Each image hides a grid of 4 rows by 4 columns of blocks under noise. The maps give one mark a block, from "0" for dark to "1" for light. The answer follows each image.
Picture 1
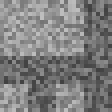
1110
1110
0000
1010
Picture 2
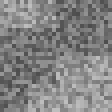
1100
0000
0011
0111
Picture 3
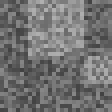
0110
0110
0001
0000
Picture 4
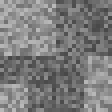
1100
1100
0001
1001
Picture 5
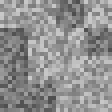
1101
0110
0111
0011
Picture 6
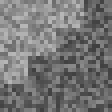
1110
1100
1000
0000
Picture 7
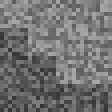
1111
0111
0011
0000
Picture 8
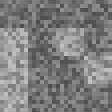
0000
1010
1001
1000
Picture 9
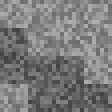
1111
0111
0001
1000
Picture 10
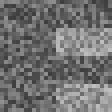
0000
0011
0000
0011
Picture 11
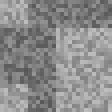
1000
0011
0011
1011
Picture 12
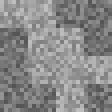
1100
0110
0111
0010
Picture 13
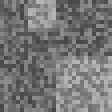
0100
0000
0011
0011
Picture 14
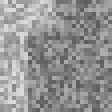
1100
1000
1000
1000
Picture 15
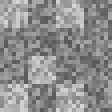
1010
0000
0100
1010
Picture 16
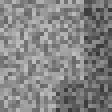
1110
1110
1110
1100
